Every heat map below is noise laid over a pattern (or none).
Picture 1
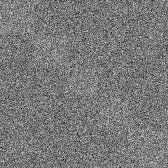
blocks along the diagonal
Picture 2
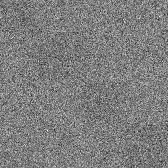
blocks along the diagonal
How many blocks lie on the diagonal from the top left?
4
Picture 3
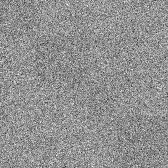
blocks along the diagonal
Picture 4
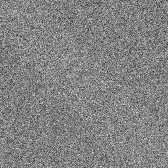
a diagonal band
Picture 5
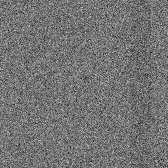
one band of columns
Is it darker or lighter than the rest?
darker
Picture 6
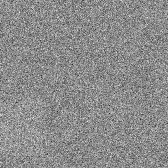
one block
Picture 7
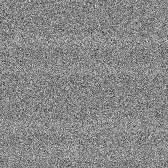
bands of rows
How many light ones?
4
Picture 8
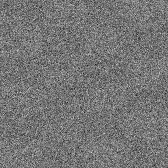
a checkerboard
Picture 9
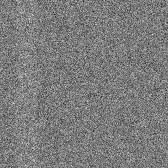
one band of columns
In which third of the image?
left
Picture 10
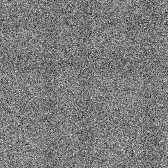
bands of rows crossing bands of columns
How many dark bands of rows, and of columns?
2 and 3
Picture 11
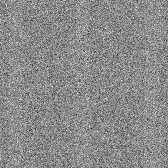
bands of columns
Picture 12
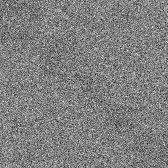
blocks along the diagonal
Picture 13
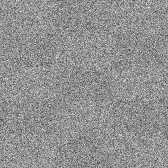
a checkerboard
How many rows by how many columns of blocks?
5 by 3
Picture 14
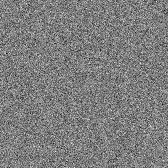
only noise
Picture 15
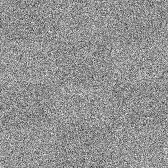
a checkerboard
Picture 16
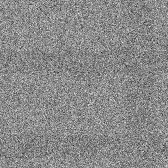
bands of rows crossing bands of columns
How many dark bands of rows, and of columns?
2 and 1
